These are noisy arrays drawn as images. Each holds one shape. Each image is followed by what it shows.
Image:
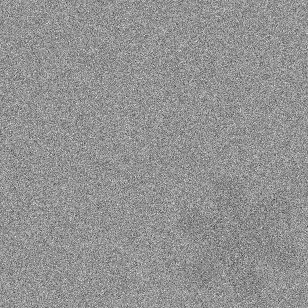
asterisk
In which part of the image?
bottom right
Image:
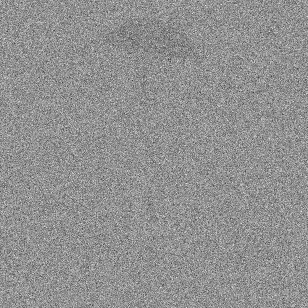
umbrella
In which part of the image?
top middle
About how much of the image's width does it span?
a third
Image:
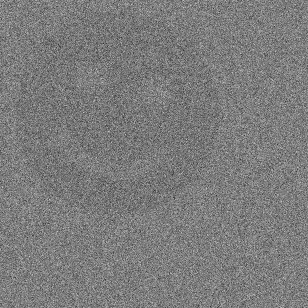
smiling face
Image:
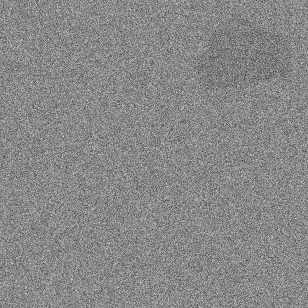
cloud
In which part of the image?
top right
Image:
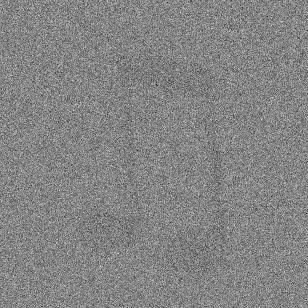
pair of musical notes
